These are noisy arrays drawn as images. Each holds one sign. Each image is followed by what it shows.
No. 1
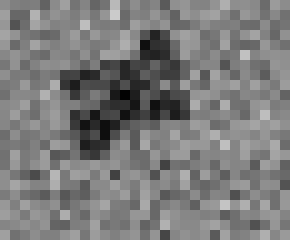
dark not-equal sign
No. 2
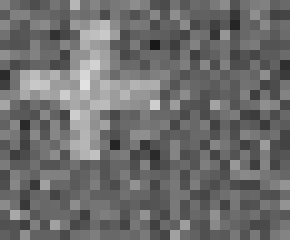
light plus sign
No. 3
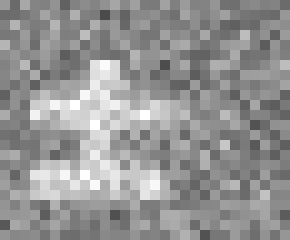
light plus-minus sign
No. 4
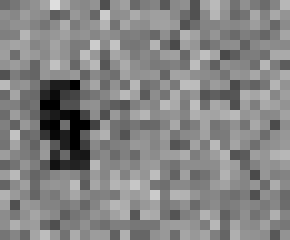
dark section sign, middle left
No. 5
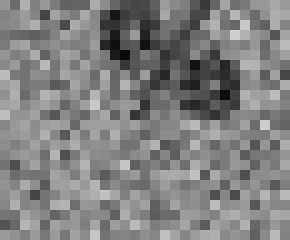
dark percent sign
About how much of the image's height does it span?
half
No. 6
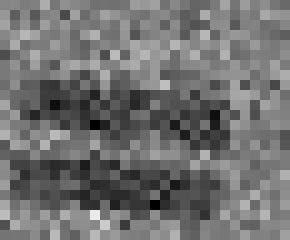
dark equals sign
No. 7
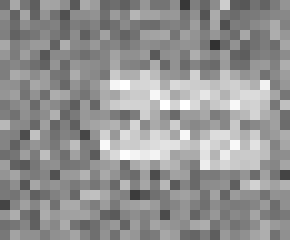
light equals sign
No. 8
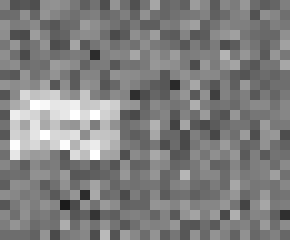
light approximately sign, middle left
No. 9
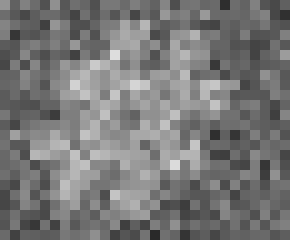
light hash sign
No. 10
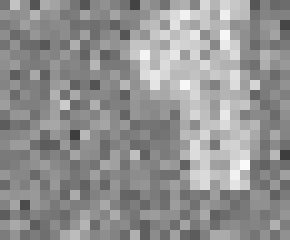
light pilcrow
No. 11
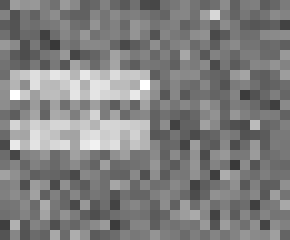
light equals sign
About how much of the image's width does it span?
half
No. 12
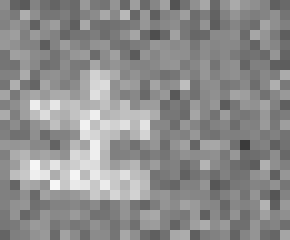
light plus-minus sign
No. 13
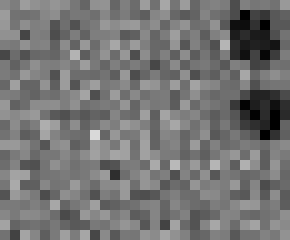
dark colon
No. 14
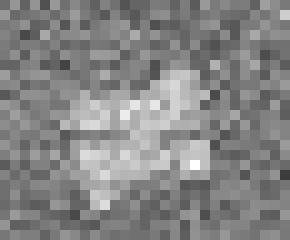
light not-equal sign
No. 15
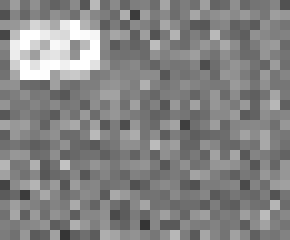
light infinity sign, top left
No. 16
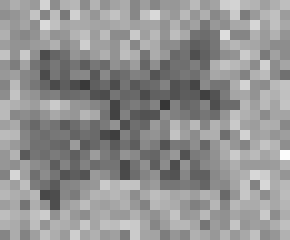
dark not-equal sign
